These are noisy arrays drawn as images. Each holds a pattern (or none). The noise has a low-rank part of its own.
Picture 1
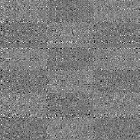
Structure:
a checkerboard
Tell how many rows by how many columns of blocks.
6 by 3
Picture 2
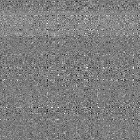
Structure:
one band of rows
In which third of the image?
top
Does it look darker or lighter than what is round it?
lighter
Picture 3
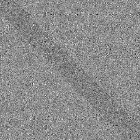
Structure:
a diagonal band
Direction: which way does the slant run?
top left to bottom right
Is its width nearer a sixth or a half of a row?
a sixth
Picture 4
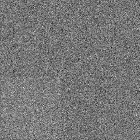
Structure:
one block
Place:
bottom left
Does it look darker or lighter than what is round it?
lighter
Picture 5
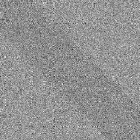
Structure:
a diagonal band
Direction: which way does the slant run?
top left to bottom right
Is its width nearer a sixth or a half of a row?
a half
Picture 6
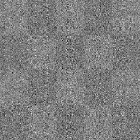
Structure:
a checkerboard
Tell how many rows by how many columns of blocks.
4 by 5
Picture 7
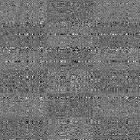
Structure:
a checkerboard
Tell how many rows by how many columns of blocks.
6 by 3
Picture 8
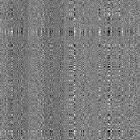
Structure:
bands of columns
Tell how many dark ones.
2
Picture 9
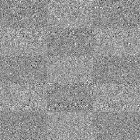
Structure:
a checkerboard
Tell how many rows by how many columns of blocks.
5 by 3
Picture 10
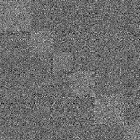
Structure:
blocks along the diagonal
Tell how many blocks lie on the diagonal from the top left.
6
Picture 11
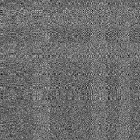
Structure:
bands of rows crossing bands of columns
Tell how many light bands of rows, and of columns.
2 and 3
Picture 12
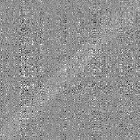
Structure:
a diagonal band
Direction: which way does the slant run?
bottom left to top right
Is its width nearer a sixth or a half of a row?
a sixth
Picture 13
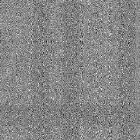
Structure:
bands of rows crossing bands of columns
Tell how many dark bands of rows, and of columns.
1 and 3
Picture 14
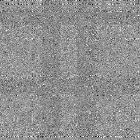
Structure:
bands of rows crossing bands of columns
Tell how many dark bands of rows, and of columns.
2 and 2
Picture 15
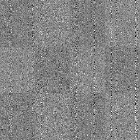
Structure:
a checkerboard
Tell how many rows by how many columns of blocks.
3 by 4
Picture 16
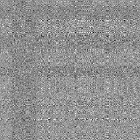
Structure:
bands of rows crossing bands of columns
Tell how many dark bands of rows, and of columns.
3 and 1
